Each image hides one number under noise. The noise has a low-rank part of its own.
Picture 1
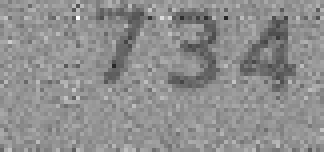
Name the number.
734
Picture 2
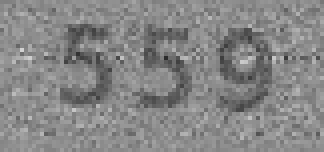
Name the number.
559
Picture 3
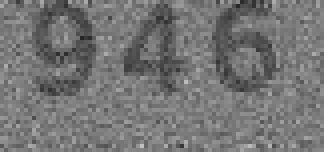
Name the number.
946
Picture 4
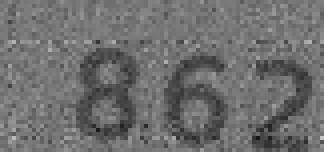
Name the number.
862
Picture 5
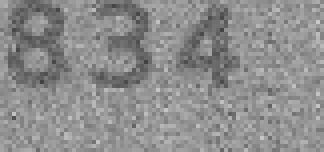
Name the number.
834
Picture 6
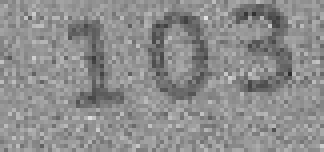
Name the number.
103
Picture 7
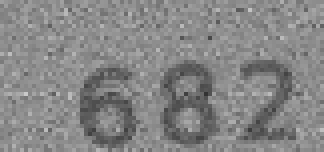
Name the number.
682
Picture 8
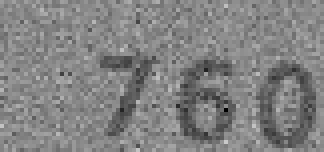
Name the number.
760
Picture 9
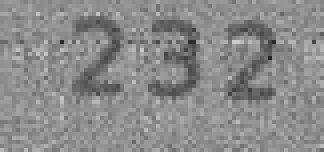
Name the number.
232
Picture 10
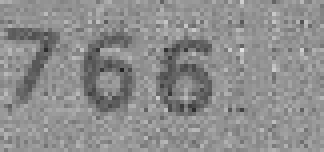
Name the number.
766
